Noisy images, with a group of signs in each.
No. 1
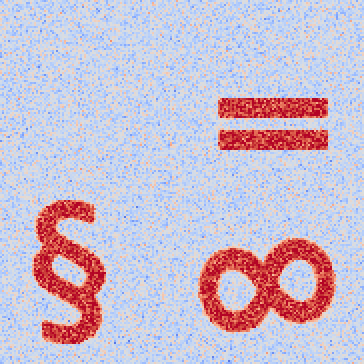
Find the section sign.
bottom left
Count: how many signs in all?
3
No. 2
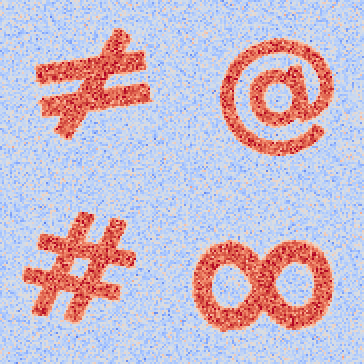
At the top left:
not-equal sign
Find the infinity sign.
bottom right
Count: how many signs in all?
4
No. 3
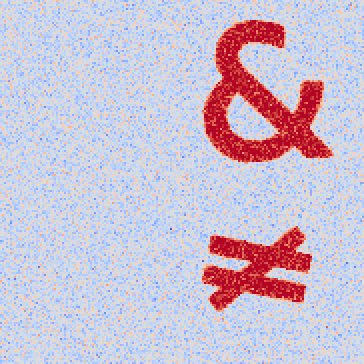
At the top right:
ampersand
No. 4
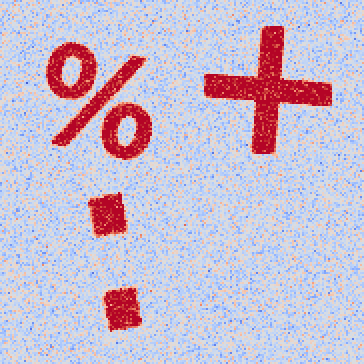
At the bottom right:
nothing
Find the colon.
bottom left
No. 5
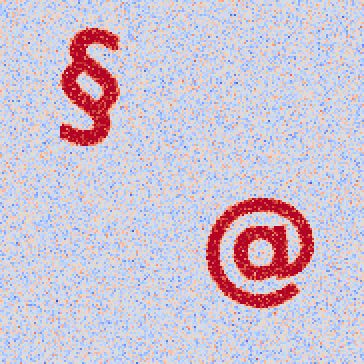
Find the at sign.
bottom right
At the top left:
section sign
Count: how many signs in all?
2
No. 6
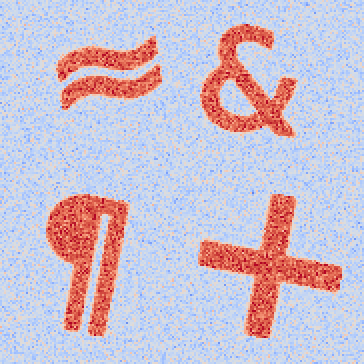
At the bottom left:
pilcrow
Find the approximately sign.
top left
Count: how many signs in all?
4
